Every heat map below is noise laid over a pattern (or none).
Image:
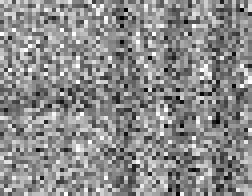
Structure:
bands of rows crossing bands of columns
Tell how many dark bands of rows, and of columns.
1 and 3
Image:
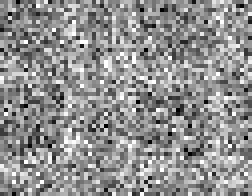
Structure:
bands of rows crossing bands of columns
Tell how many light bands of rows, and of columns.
2 and 3
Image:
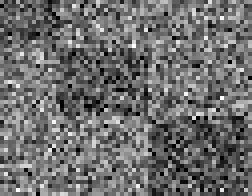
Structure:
blocks along the diagonal
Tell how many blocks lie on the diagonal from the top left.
3
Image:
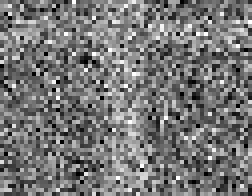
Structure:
bands of rows crossing bands of columns
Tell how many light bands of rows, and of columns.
1 and 1
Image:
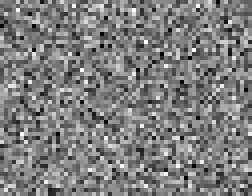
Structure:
only noise
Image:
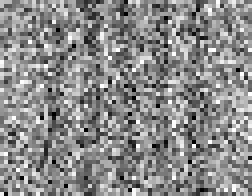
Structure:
bands of columns
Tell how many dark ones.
5
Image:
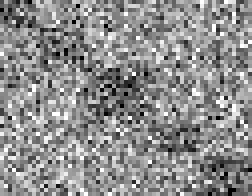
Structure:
blocks along the diagonal
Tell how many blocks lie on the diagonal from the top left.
5
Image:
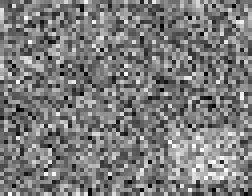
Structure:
one block
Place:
bottom right
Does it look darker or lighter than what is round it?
lighter
